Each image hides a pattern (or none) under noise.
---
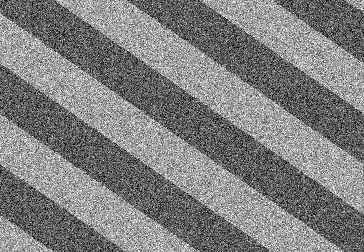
diagonal stripes
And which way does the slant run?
top left to bottom right
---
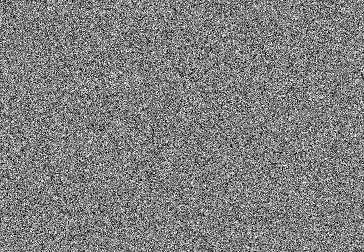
only noise
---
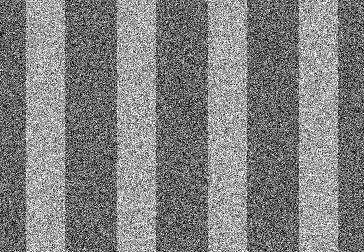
vertical stripes
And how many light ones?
4
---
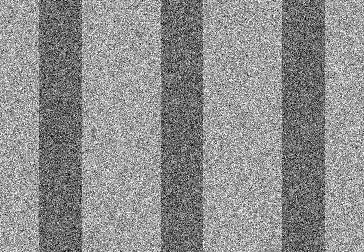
vertical stripes
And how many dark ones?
3
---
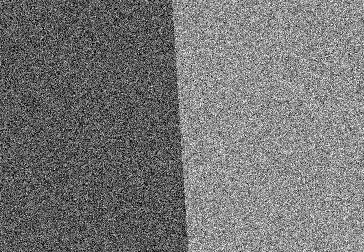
a sharp edge
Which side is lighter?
right
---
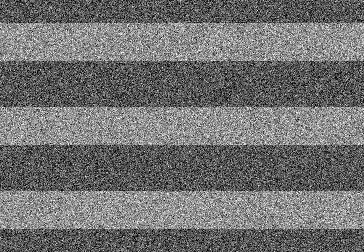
horizontal stripes
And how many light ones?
3
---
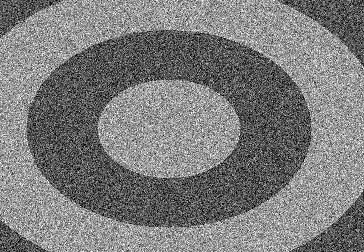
rings round one point
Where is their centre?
centre
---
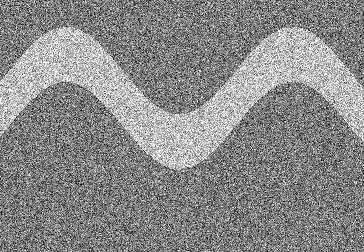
a wavy band
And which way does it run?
left to right
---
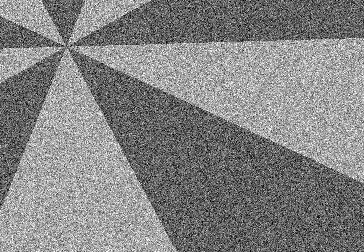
spokes from one point
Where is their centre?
top left
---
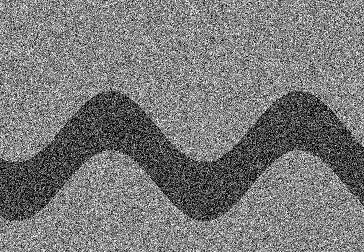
a wavy band
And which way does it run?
left to right
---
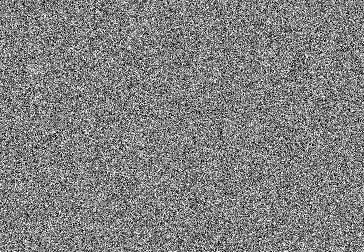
only noise
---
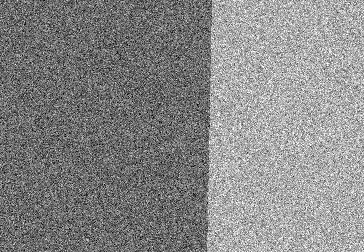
a sharp edge
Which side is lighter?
right
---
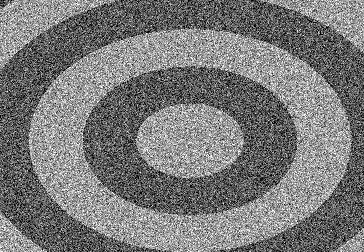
rings round one point
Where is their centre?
centre
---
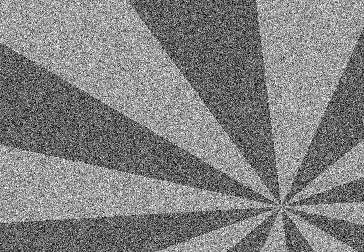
spokes from one point
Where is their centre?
bottom right
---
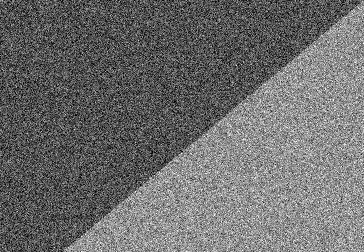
a sharp edge
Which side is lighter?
bottom right
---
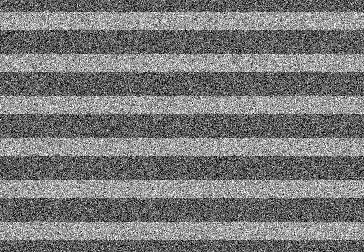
horizontal stripes
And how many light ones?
6
